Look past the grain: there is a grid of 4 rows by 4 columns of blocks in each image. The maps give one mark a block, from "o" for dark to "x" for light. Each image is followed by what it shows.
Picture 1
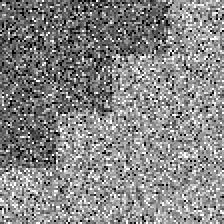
o o o x
o o x x
o x x x
x x x x
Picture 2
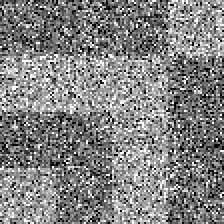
o o o x
x x x o
o o x o
x o x o
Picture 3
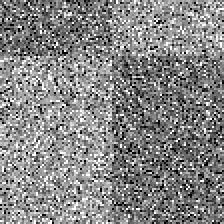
o o x x
x x o o
x x o o
x x o o
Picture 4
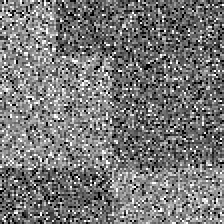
x o o o
x x o o
x x o o
o o x x
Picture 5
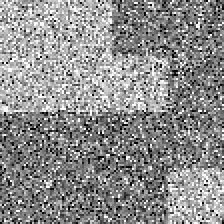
x x o o
x x x o
o o o o
o o o x
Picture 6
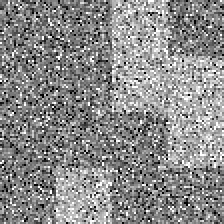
o o x o
o o x x
o o o x
o x o o
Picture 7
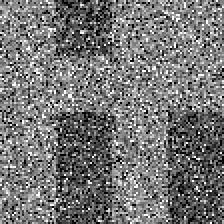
x o x x
x x x x
x o x o
x o x o
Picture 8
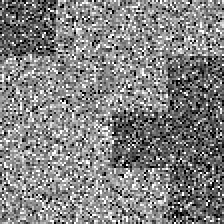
o x x x
x x x o
x x o o
x x x o
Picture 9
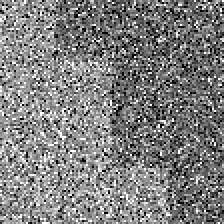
x o o o
x x o o
x x o o
x x x o
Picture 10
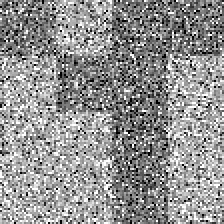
o x o o
x o o x
x x o x
x x o x
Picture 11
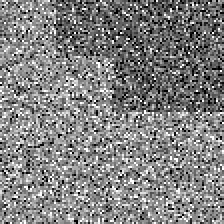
x o o o
x x o o
x x x x
x x x x
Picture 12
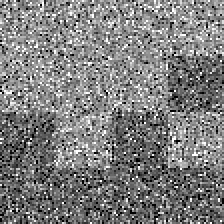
x x x x
x x x o
o x o x
o o o o
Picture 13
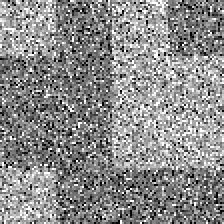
x o x o
o o x x
o o x x
x o o o
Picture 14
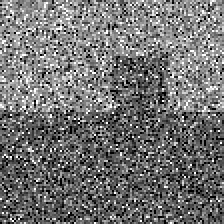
x x x x
x x o x
o o o o
o o o o
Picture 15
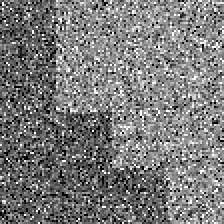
o x x x
o x x x
o o x x
o o o x
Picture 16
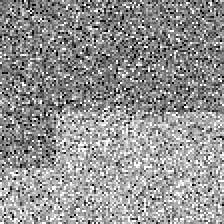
o o o o
o o o o
o x x x
x x x x
